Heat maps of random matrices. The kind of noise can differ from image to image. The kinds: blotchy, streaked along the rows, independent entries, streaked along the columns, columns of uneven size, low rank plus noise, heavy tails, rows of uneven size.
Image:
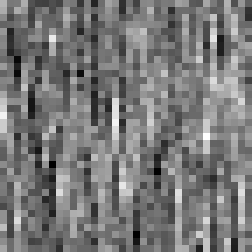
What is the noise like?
streaked along the columns
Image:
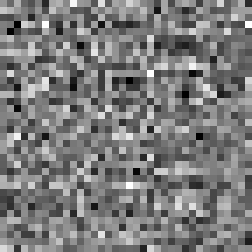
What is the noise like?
low rank plus noise
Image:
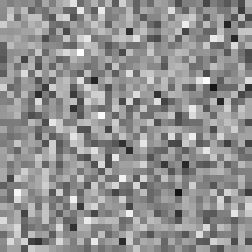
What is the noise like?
independent entries
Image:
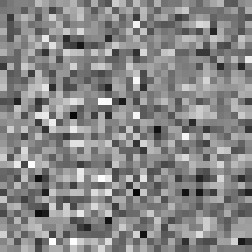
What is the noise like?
low rank plus noise
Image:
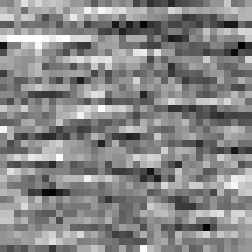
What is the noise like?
streaked along the rows
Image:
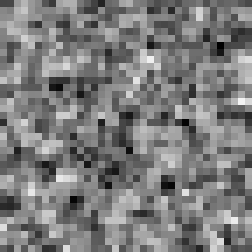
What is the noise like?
blotchy
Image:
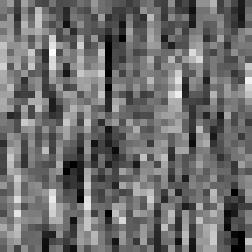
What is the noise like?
streaked along the columns
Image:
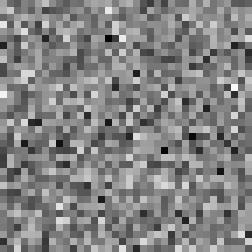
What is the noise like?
independent entries
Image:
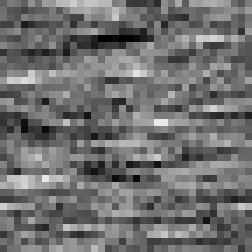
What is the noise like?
streaked along the rows
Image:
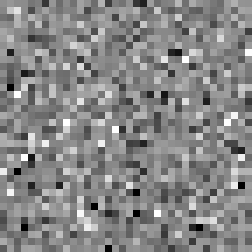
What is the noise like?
heavy tails
